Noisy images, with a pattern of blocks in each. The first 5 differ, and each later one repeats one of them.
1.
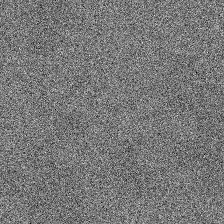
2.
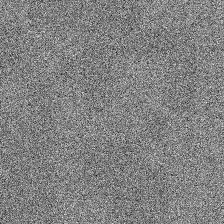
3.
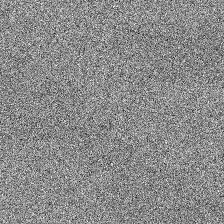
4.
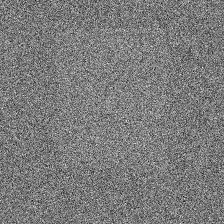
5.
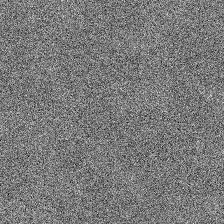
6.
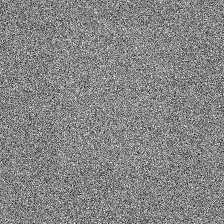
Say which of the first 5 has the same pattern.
4
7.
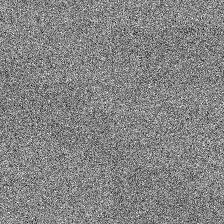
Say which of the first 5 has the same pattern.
3
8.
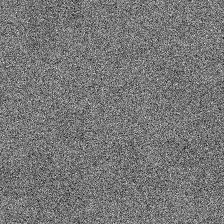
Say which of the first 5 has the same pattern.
1
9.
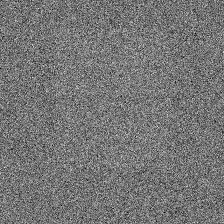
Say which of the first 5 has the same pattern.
4
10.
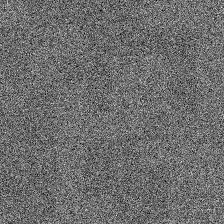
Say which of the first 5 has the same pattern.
2
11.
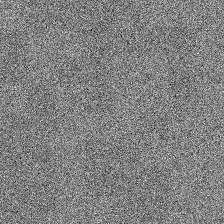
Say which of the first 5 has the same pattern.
2
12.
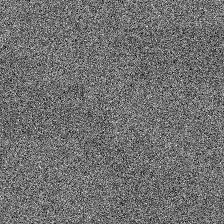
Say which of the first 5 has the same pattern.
3
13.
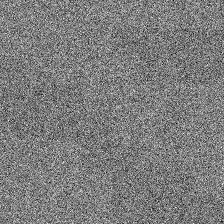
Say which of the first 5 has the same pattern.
3
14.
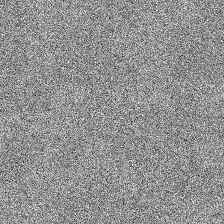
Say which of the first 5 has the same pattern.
5
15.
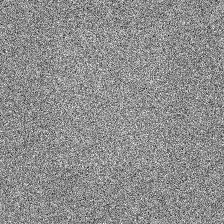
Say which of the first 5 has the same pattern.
4
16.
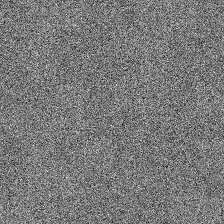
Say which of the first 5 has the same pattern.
5
